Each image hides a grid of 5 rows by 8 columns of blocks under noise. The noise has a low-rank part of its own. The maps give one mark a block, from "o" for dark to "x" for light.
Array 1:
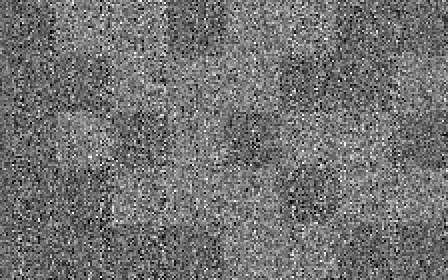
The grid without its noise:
o x x o x x o o
o o x x x o o x
o x o x o x x o
o o x x x o x x
o o o o x x o o
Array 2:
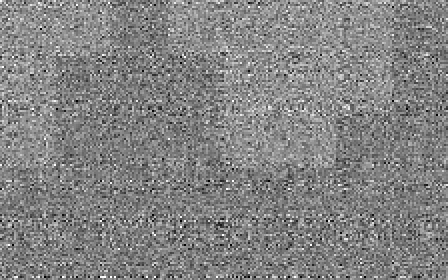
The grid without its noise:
x x o x x x x o
x o o o x x x o
x o o o x x o o
o o o o o o o o
o o o o o o o o
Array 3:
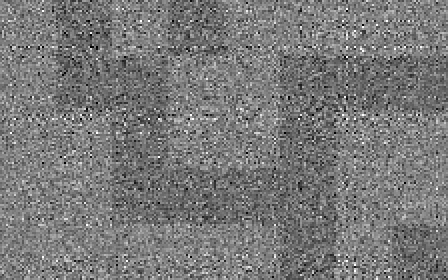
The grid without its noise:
x o x o x x x x
x o o x x o o o
x x o x x o x x
x x o o o o x x
x x x x x o x o
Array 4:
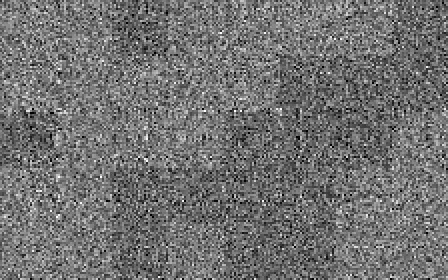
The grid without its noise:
x x o x x x x o
x x x x x o o o
o x x x o o o x
x x o o o o x x
x x o x o o x x
